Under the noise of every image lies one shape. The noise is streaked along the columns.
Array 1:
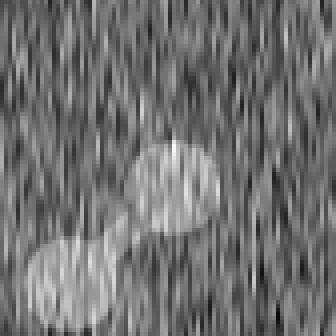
dumbbell
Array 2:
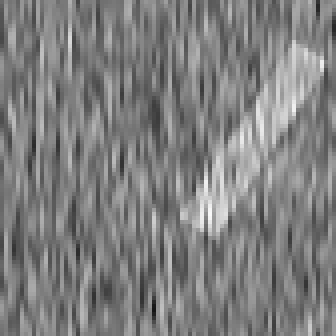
bar
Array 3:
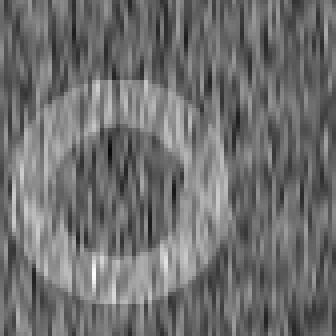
ring
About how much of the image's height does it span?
two thirds
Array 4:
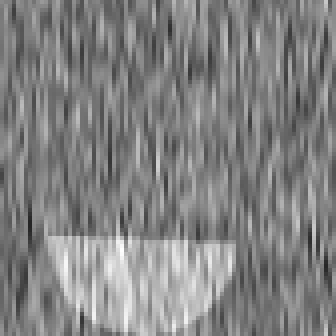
half disc
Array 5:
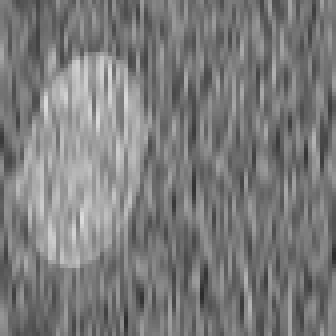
ellipse
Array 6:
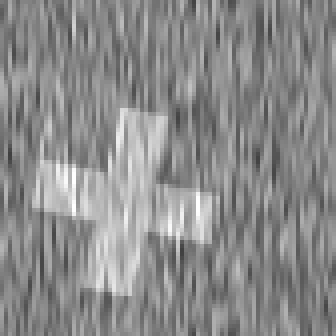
cross
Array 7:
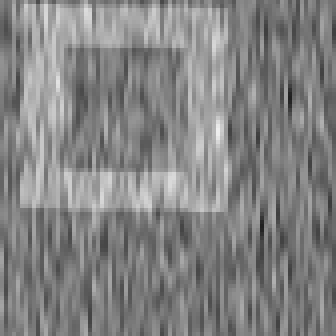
square frame
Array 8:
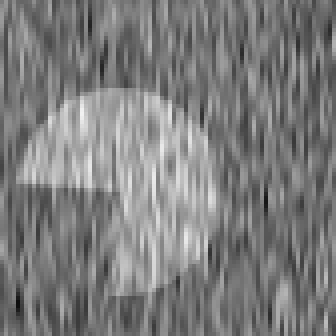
disc with a wedge cut out
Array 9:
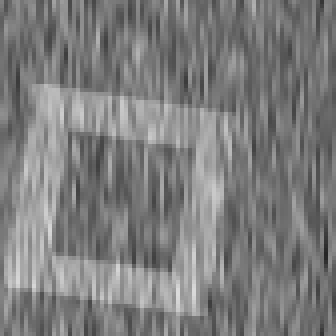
square frame
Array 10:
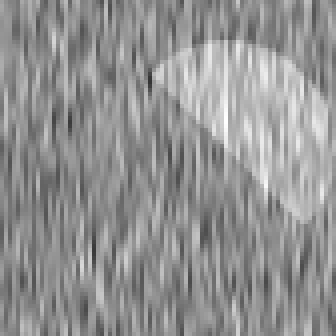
half disc
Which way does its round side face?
up and right
